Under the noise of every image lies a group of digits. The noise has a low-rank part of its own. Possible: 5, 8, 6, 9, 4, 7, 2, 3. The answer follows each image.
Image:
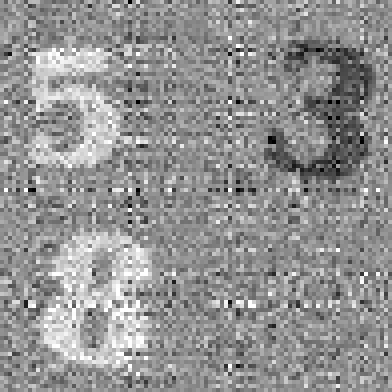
top left: light 5; top right: dark 3; bottom left: light 8
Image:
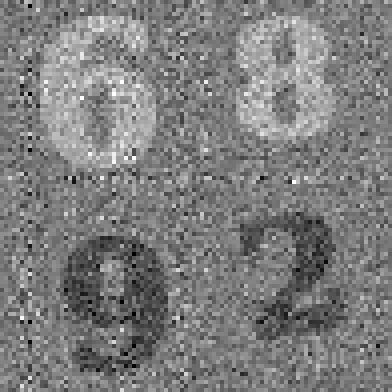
top left: light 6; top right: light 8; bottom left: dark 9; bottom right: dark 2
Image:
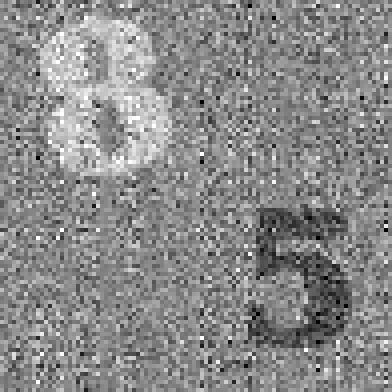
top left: light 8; bottom right: dark 5
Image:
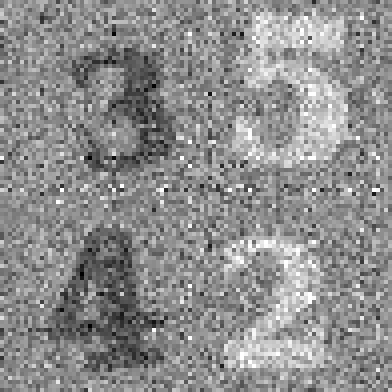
top left: dark 3; top right: light 5; bottom left: dark 4; bottom right: light 2
